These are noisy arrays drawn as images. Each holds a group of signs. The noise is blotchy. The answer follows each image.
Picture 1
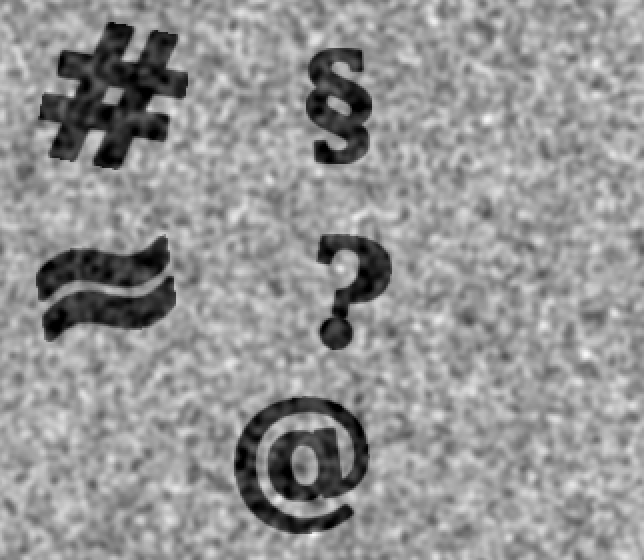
top left: hash sign; top middle: section sign; middle left: approximately sign; centre: question mark; bottom middle: at sign
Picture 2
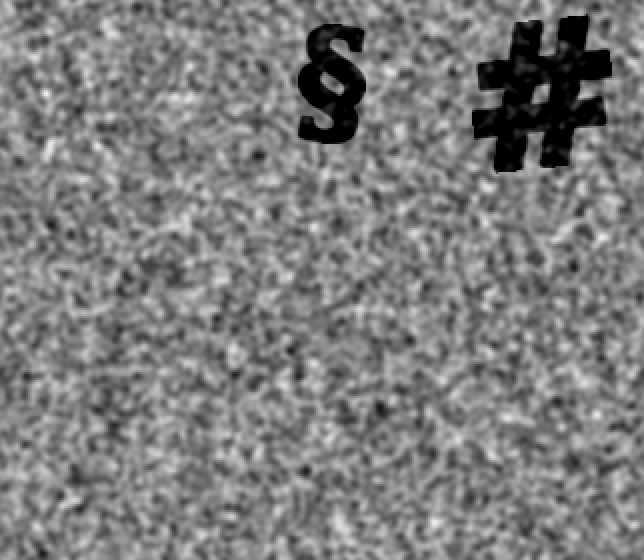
top middle: section sign; top right: hash sign
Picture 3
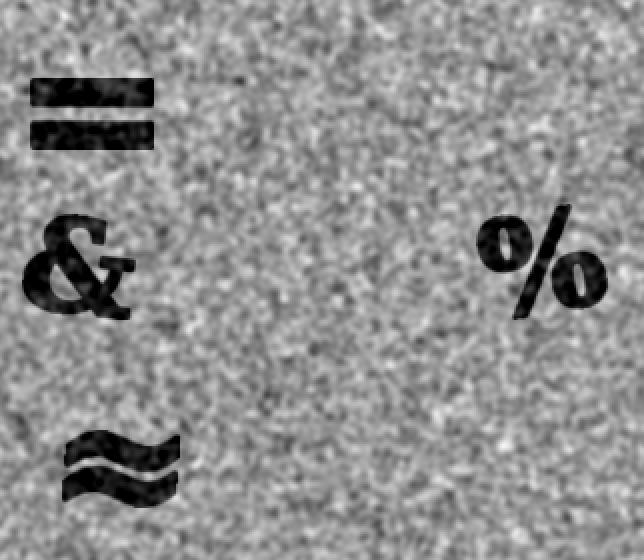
top left: equals sign; middle left: ampersand; middle right: percent sign; bottom left: approximately sign
